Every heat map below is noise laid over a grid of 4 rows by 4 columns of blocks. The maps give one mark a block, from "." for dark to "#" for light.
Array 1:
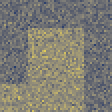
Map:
. . . .
. # # .
. # # .
# # # .
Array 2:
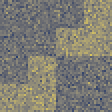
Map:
. . . #
. . # #
. # . .
# # . .
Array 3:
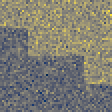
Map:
# # # #
. # # #
. . . #
. . . .
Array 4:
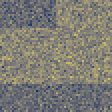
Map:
. . # #
# # # #
# # # #
. . . .
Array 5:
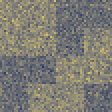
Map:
# # . .
# # . #
. . # #
. # # .
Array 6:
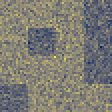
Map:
# # # .
# . # .
# # # .
. # # #
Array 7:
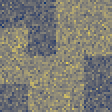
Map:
. . # #
# . # #
# # # .
. # # .
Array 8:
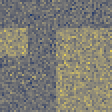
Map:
. . . .
# . # #
. . # #
. . # #
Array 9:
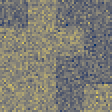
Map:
. # . .
# # # .
# # . .
# # . #
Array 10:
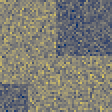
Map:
# # . .
# # . .
# # # #
. # # #
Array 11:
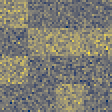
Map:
# . . .
. # # #
# . . .
. . # .
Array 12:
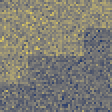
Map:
# # # #
# # # .
# . . .
. . . .
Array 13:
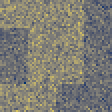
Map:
# # # .
. # # .
. # # .
# # . .
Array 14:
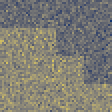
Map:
. . . .
# # . .
# # # .
# # # #
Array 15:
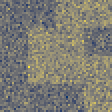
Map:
. . # #
. # # .
. # # #
. . . #
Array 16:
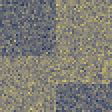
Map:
. . # #
. . # #
# # # #
# # . .
